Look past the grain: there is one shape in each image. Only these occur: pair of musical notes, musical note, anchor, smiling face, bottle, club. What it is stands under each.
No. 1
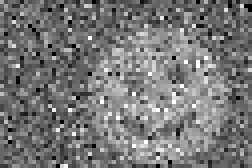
light smiling face
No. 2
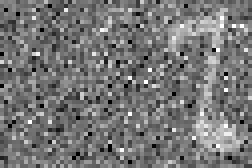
light musical note
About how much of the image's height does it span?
nearly all
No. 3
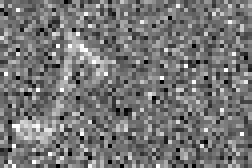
light musical note
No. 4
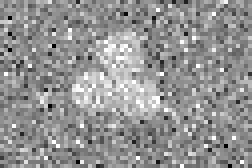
light club
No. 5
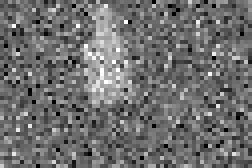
light bottle
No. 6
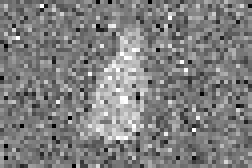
light bottle
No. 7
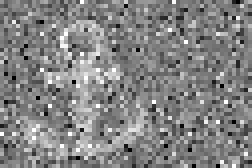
light anchor
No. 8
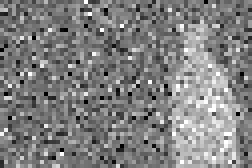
light bottle
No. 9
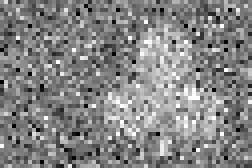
light club
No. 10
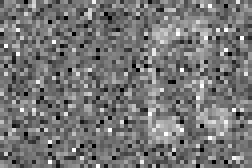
light pair of musical notes
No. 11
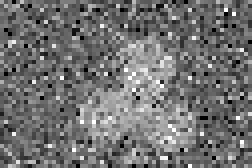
light club
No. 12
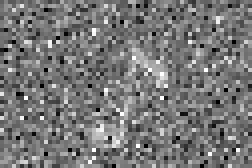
light musical note
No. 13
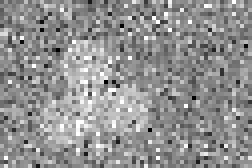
light club
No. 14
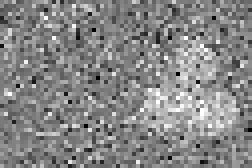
light club
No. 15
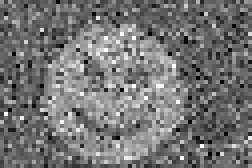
light smiling face
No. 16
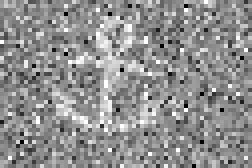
light anchor
